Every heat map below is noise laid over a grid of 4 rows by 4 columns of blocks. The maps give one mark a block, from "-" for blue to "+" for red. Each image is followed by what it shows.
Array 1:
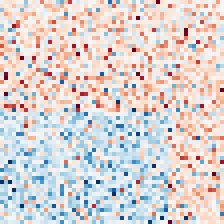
+ + + +
+ + + +
- - - +
- - - +
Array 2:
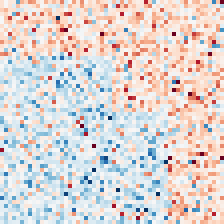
+ + + +
- - + +
- - - +
- - - +
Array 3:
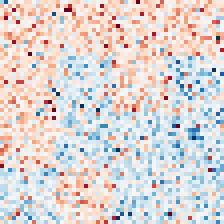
+ + + +
+ - + -
+ - - -
- + - -
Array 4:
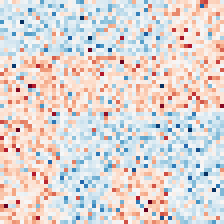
- - - +
+ + + +
+ - - -
+ - + -
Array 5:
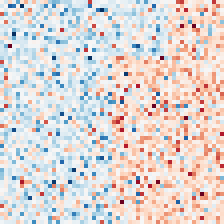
- - - +
- - + +
- - + +
- - + +
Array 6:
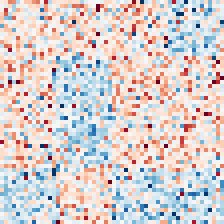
+ + + -
+ - + +
+ - + +
- + - -
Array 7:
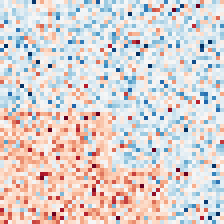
- - - -
- - - -
+ + - -
+ + + -
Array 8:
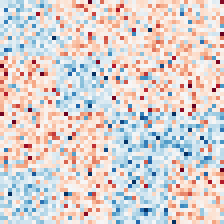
- + + +
+ - + +
+ + - -
- + - +
